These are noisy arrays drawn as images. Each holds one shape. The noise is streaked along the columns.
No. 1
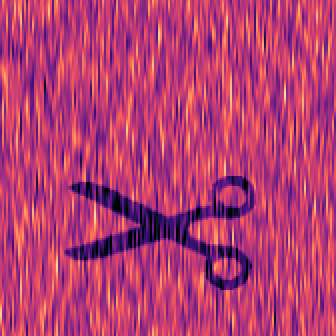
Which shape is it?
pair of scissors
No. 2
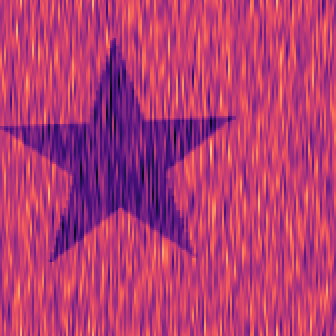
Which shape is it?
star
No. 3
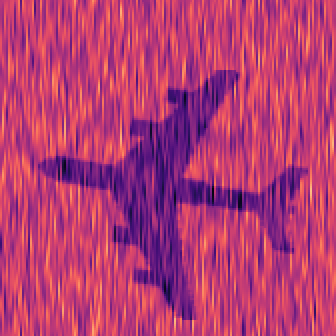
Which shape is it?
airplane
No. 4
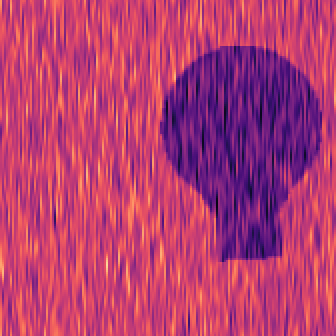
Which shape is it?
light bulb
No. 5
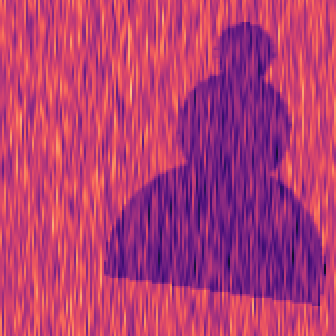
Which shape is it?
chess pawn
